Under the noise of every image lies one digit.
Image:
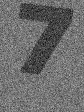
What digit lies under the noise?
7
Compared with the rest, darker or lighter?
darker
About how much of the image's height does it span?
two thirds
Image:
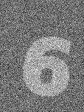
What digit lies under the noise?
6
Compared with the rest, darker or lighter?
lighter
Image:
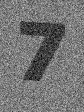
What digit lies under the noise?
7
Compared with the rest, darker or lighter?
darker
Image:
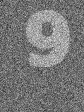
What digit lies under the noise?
9
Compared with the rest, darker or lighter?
lighter
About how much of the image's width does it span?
half
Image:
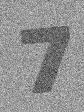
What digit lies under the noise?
7
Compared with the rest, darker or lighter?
darker
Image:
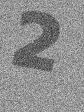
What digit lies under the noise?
2
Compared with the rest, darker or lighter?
darker
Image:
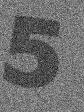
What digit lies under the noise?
5
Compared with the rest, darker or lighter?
darker
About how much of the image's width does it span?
two thirds
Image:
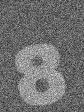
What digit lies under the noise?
8
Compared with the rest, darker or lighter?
lighter
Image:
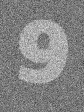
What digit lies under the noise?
9
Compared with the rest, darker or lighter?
lighter
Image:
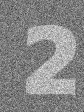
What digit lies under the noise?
2
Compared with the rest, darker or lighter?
lighter
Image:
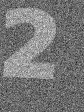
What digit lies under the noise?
2
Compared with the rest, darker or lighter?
lighter
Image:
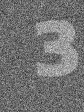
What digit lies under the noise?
3
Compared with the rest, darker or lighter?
lighter
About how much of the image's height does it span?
half
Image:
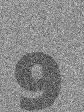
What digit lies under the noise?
9
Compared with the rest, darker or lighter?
darker
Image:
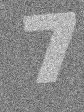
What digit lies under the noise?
7
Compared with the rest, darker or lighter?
lighter
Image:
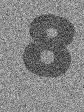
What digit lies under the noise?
8
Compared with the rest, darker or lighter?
darker
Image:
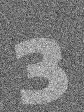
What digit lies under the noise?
3
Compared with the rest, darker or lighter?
lighter
